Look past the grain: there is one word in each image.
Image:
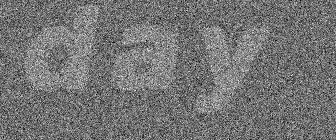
day
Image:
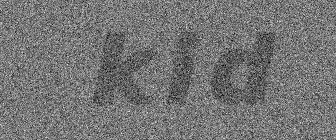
kid
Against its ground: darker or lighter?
darker
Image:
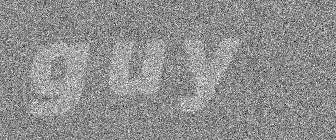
guy
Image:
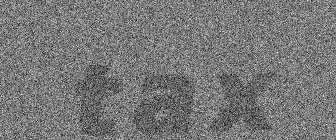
tax
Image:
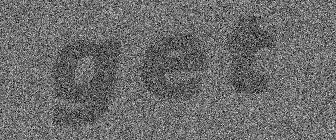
get
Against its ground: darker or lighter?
darker
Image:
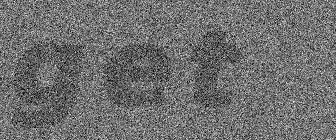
get
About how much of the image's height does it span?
two thirds
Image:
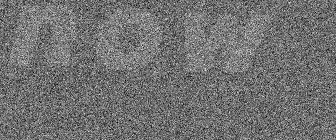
now
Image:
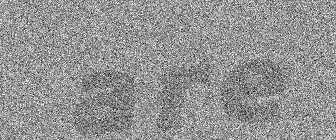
are
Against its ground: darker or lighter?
darker
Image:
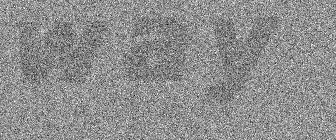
way
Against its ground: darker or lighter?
darker
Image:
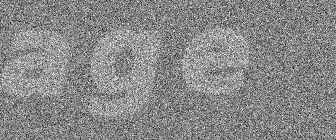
age
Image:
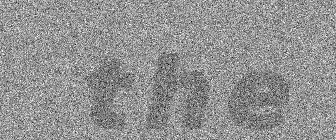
the
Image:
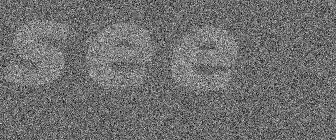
see
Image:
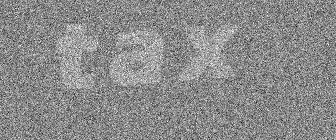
tax
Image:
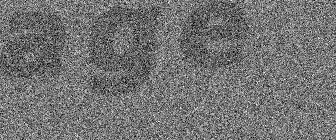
age
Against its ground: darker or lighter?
darker
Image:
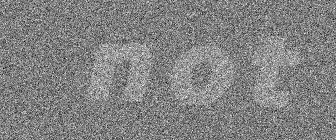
not
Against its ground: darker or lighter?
lighter
